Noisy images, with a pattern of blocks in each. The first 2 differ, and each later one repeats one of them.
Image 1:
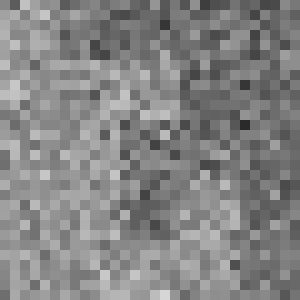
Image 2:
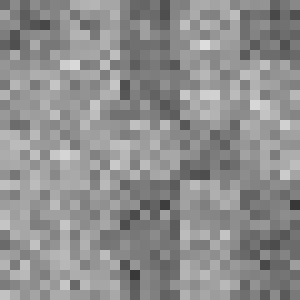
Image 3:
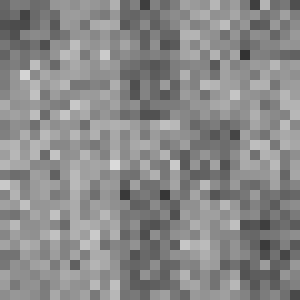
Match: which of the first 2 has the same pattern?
2
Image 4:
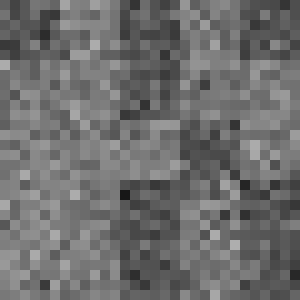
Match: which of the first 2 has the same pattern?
2
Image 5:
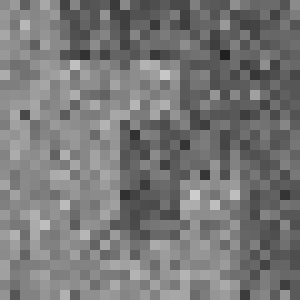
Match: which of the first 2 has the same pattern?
1
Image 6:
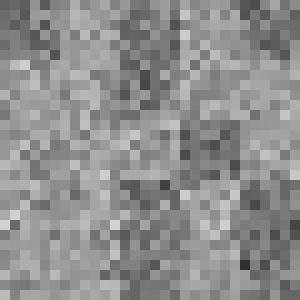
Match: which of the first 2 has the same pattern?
2
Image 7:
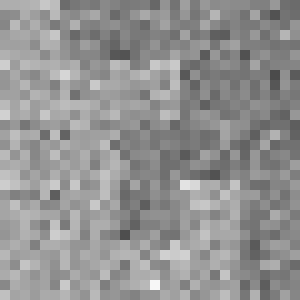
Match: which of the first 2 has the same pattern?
1
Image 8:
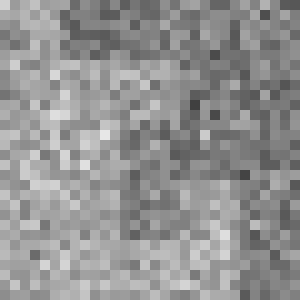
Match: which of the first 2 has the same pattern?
1
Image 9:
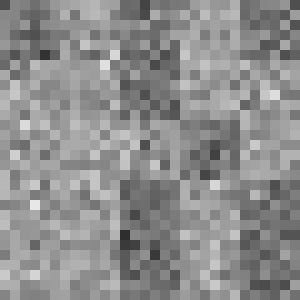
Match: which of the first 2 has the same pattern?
2
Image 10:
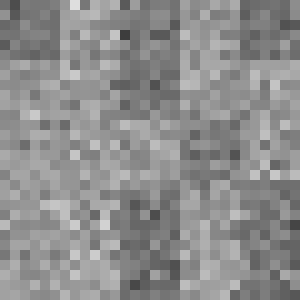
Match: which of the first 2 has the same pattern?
2
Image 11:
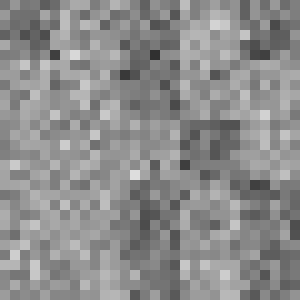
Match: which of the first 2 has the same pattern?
2
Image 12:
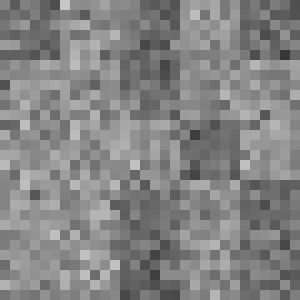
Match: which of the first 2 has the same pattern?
2
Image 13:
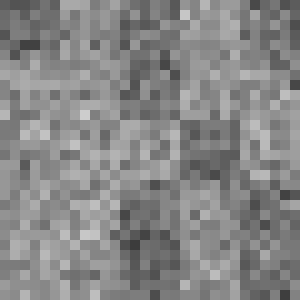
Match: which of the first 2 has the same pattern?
2
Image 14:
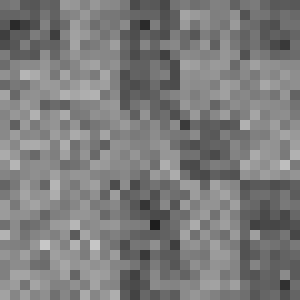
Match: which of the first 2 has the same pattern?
2
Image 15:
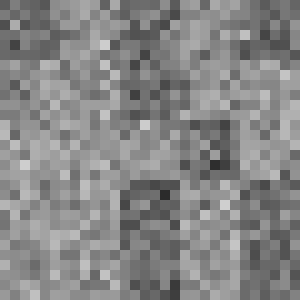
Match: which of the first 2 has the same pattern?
2
